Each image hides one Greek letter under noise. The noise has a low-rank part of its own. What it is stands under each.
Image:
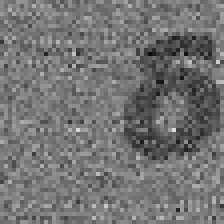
delta
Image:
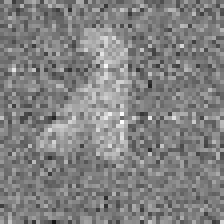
lambda
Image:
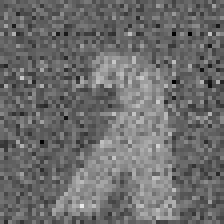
lambda
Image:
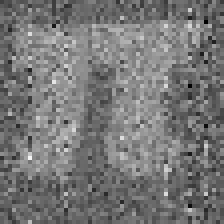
pi
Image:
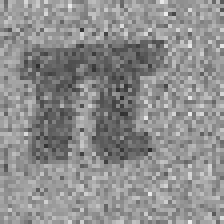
pi
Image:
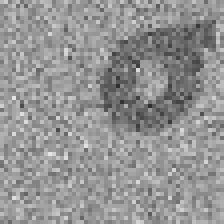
sigma
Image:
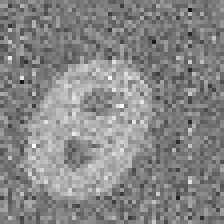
theta
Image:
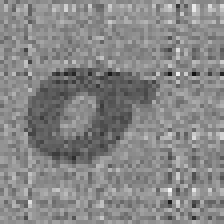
sigma
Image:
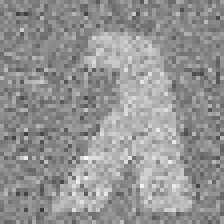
lambda
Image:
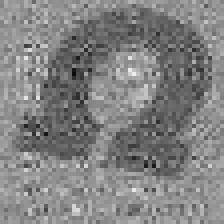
omega
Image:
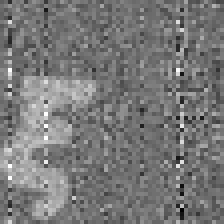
xi
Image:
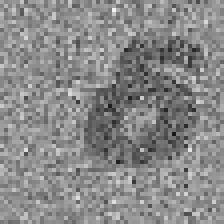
delta
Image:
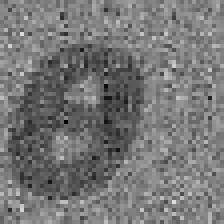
theta
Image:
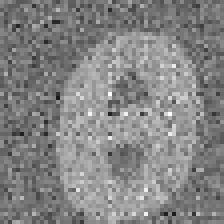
theta
